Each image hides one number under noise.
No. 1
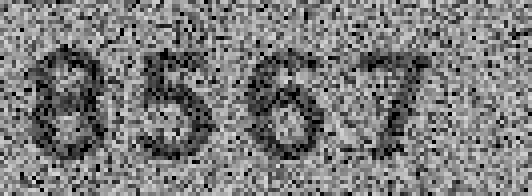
8567
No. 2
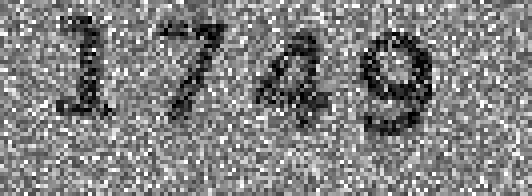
1749
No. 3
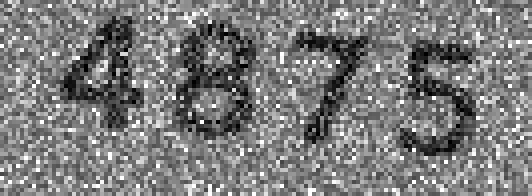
4875
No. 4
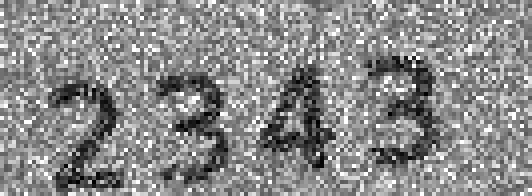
2343
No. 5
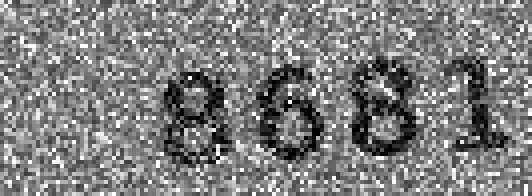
8681
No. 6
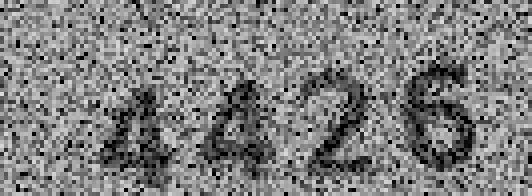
4426
